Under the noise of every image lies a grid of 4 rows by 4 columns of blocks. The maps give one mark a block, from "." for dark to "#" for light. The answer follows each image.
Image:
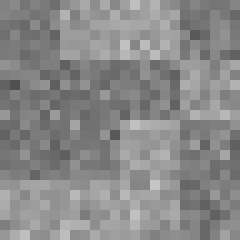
.##.
...#
..#.
###.
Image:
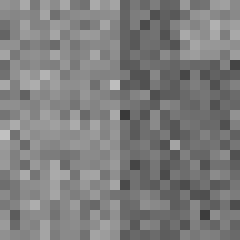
##.#
##..
##..
##..
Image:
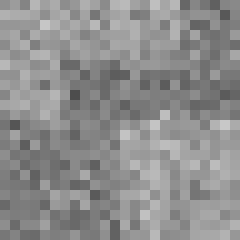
###.
#...
..##
..##
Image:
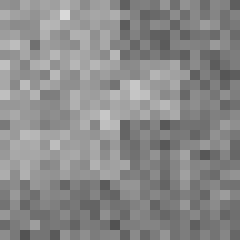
##..
###.
##..
....
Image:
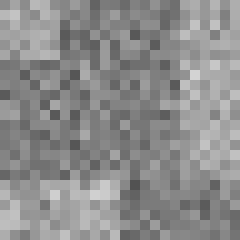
#..#
...#
...#
##..
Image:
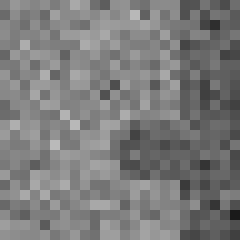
###.
###.
##..
###.
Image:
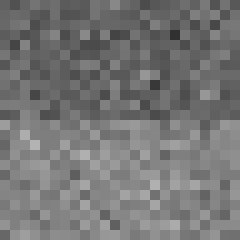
....
....
####
####
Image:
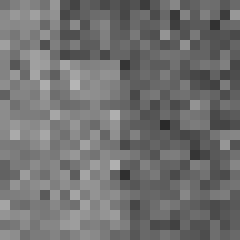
#...
##..
##..
##..
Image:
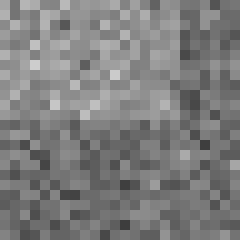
###.
###.
....
....
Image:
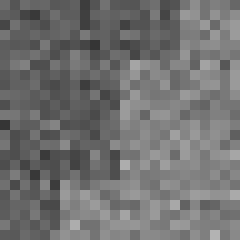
...#
..##
..##
.###
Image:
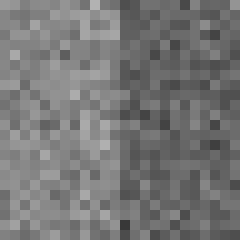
##..
##..
##..
##..
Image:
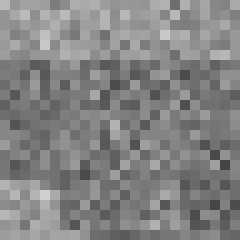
####
....
....
#...
